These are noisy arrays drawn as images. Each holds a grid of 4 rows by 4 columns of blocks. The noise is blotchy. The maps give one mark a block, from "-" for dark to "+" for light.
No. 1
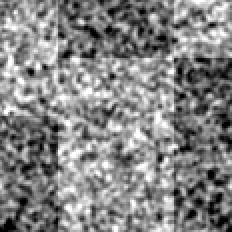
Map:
+ - - +
+ + + -
- + + -
- + + -
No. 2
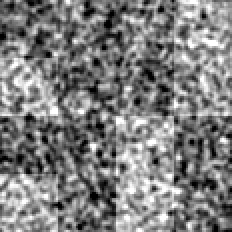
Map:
- - - +
+ - - +
- - + -
+ - + -
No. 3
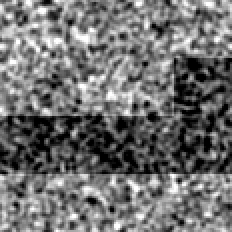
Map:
+ + + +
+ + + -
- - - -
+ + + +
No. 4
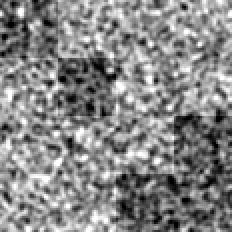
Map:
- + + +
+ - + +
+ + + -
+ + - -
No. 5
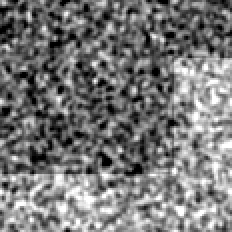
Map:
- - - -
- - - +
- - - +
+ + + +
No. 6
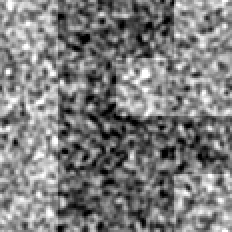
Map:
+ - - +
+ - + +
+ - - -
+ - - +
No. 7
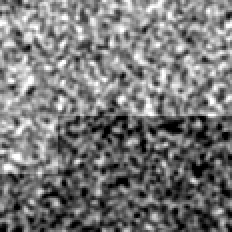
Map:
+ + + +
+ + + +
+ - - -
- - - -
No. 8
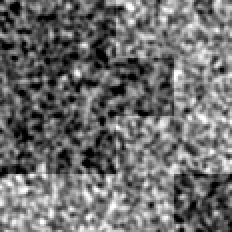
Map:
- - + +
- - - +
- - + +
+ + + -
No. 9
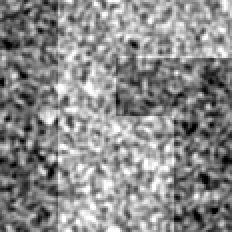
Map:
- + + +
- + - -
- + + -
- + + -
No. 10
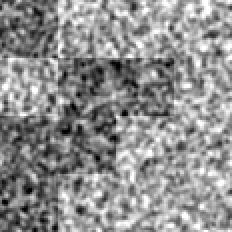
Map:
- + + +
+ - - +
- - + +
- + + +
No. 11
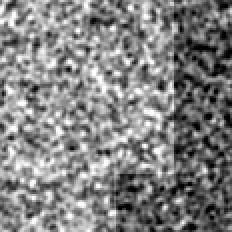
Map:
+ + + -
+ + + -
+ + + -
+ + - -
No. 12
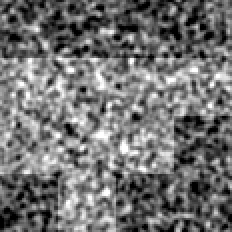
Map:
- - - -
+ + + +
+ + + -
- + - -
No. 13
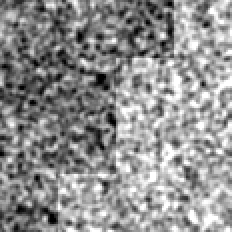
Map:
- - - +
- - + +
- - + +
- + + +
